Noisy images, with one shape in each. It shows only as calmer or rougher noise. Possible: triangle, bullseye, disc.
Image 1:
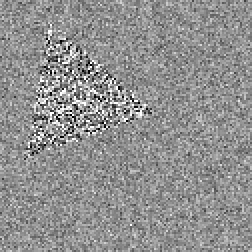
rough triangle
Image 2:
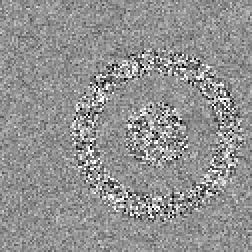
rough bullseye
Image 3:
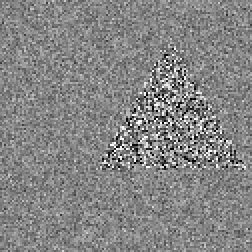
rough triangle
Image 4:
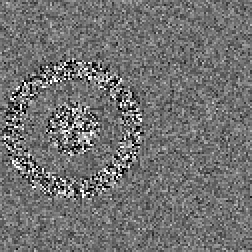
rough bullseye
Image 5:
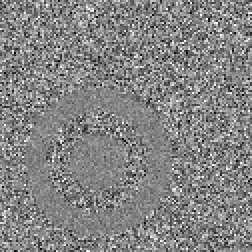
calm bullseye
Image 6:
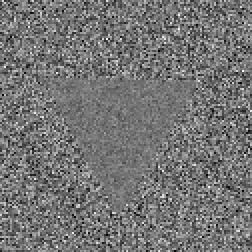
calm triangle
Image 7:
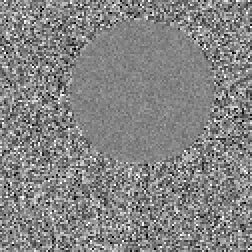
calm disc
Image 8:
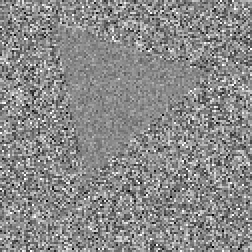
calm triangle
